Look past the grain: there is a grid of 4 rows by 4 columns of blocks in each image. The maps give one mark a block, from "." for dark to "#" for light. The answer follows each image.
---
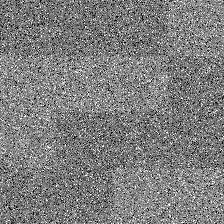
...#
###.
#...
..##
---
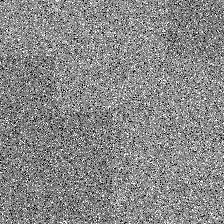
###.
.###
..##
..##
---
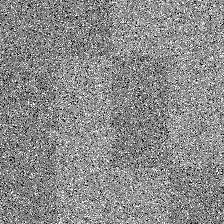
..##
.#.#
.#.#
.##.
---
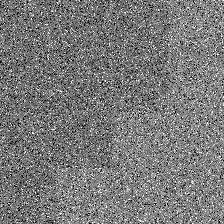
...#
...#
..##
.###
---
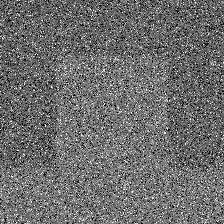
....
.##.
.##.
####
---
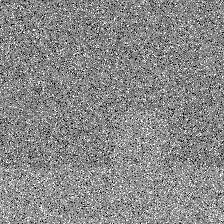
....
....
..#.
####
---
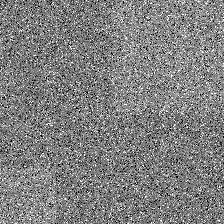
..##
..##
....
#...
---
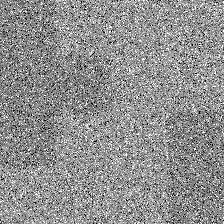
.###
..##
.##.
###.
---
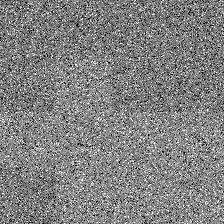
....
.#..
####
.###
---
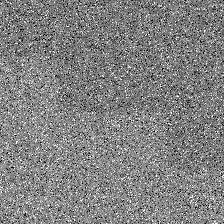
....
#...
###.
####
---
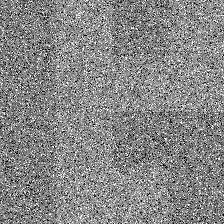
.#.#
.###
.#..
.##.
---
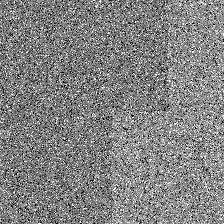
...#
...#
..##
..##
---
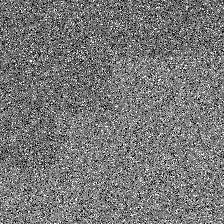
....
..##
.###
####
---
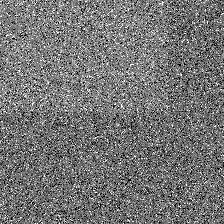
###.
###.
....
....
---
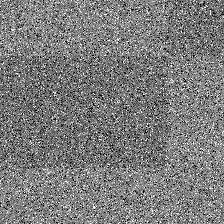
###.
...#
...#
####
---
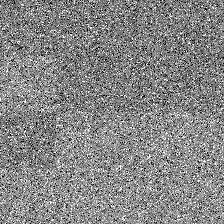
....
#...
.###
####
